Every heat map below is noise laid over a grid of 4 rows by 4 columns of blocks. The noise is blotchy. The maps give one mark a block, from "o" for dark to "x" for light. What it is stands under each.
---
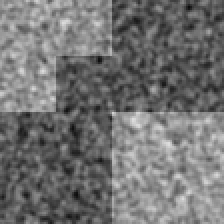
x x o o
x o o o
o o x x
o o x x
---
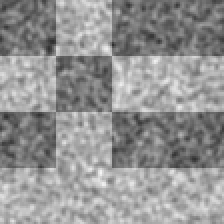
o x o o
x o x x
o x o o
x x x x
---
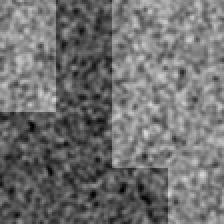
x o x x
x o x x
o o x x
o o o x
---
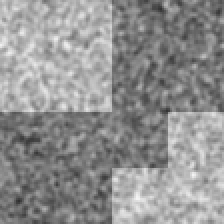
x x o o
x x o o
o o o x
o o x x
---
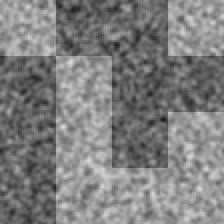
x o o x
o x o o
o x o x
o x x x
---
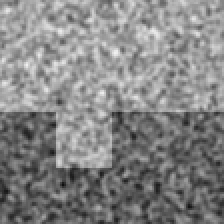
x x x x
x x x x
o x o o
o o o o
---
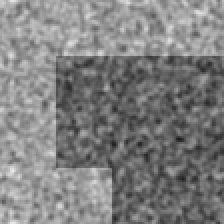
x x x x
x o o o
x o o o
x x o o
